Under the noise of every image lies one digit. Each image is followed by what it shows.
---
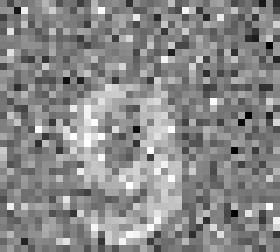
light 9
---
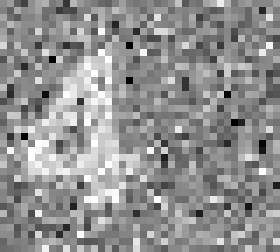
light 4
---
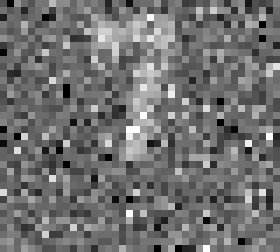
light 7
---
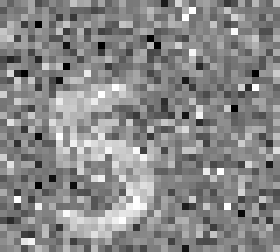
light 5
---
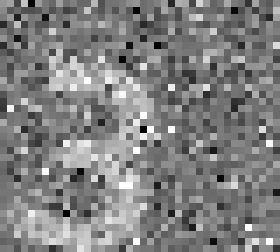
light 3
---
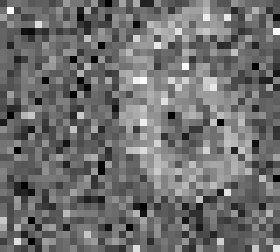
light 6
